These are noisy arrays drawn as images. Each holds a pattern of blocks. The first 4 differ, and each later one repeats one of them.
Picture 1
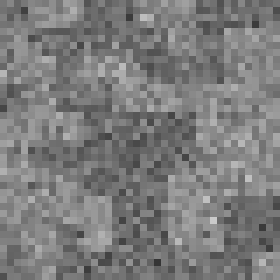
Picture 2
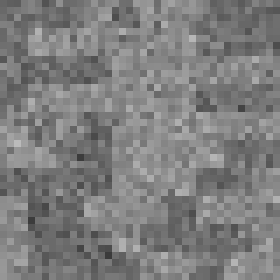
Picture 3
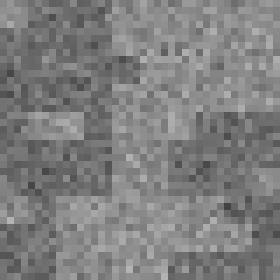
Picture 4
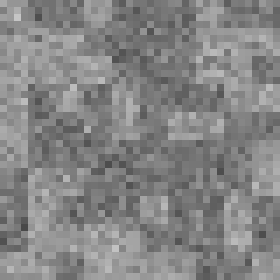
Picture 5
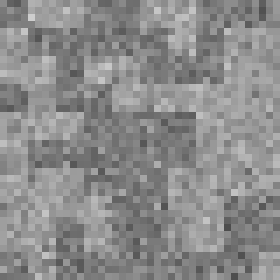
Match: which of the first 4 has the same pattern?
1
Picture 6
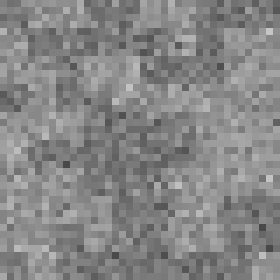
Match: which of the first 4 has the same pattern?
1
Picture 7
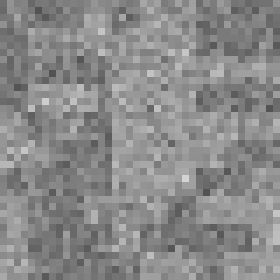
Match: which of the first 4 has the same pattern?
2
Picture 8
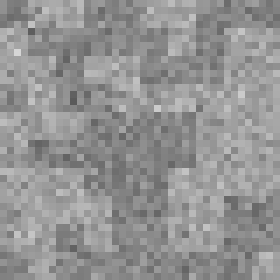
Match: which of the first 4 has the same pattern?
1
